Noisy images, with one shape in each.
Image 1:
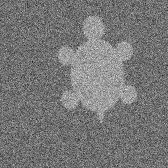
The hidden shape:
turtle
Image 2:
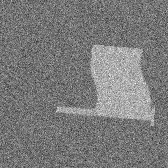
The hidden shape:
flag
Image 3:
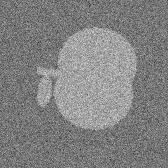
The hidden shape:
apple
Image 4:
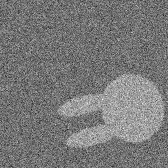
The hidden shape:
rabbit's head
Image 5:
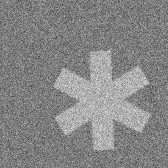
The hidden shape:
asterisk
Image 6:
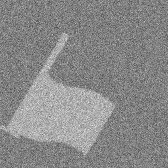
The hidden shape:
flag
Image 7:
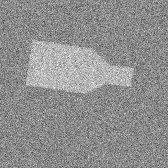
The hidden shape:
bottle
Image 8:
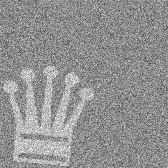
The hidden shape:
chess queen
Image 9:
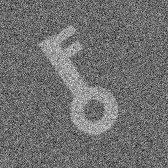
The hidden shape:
key
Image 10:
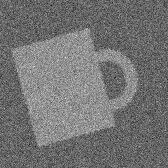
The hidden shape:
cup
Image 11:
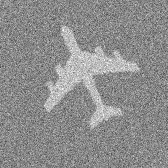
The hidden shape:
airplane
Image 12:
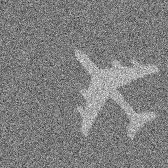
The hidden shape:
airplane
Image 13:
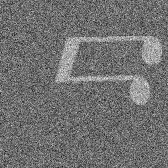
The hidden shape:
pair of musical notes
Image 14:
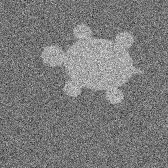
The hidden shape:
turtle
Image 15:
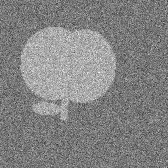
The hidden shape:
apple
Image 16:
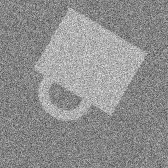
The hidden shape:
cup
